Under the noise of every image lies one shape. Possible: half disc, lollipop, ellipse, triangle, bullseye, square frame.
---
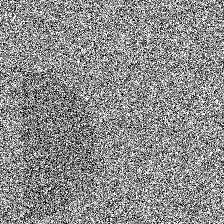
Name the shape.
half disc
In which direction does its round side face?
right
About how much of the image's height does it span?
two thirds
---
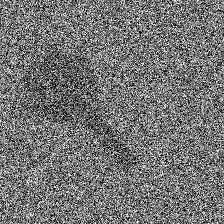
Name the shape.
lollipop
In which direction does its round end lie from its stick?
up and left
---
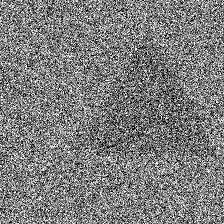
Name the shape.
triangle
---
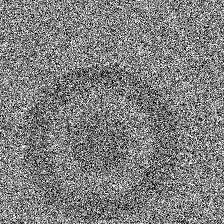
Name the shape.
bullseye
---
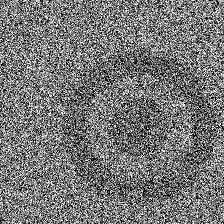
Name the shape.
bullseye
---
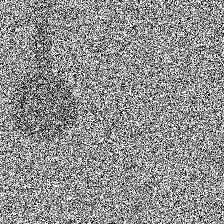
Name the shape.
lollipop
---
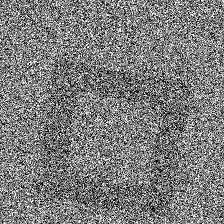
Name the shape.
square frame
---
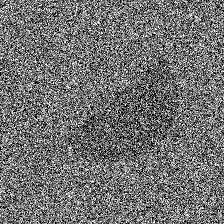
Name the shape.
half disc
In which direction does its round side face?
down and right
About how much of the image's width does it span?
half
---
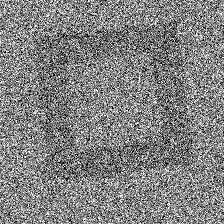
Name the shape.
square frame
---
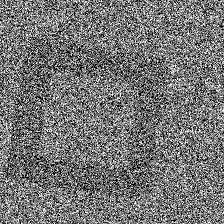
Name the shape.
square frame
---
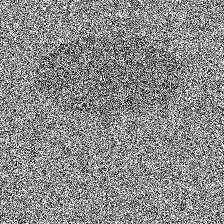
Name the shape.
ellipse
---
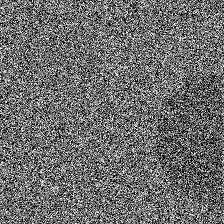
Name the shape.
half disc
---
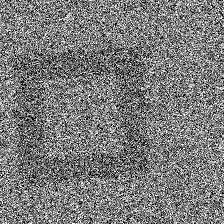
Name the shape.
square frame
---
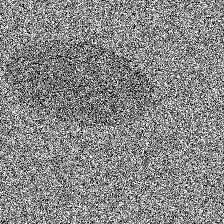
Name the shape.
ellipse
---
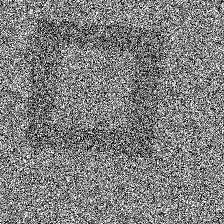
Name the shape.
square frame
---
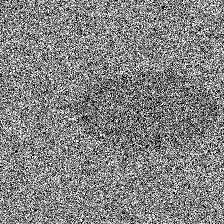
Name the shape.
ellipse
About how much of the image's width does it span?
two thirds
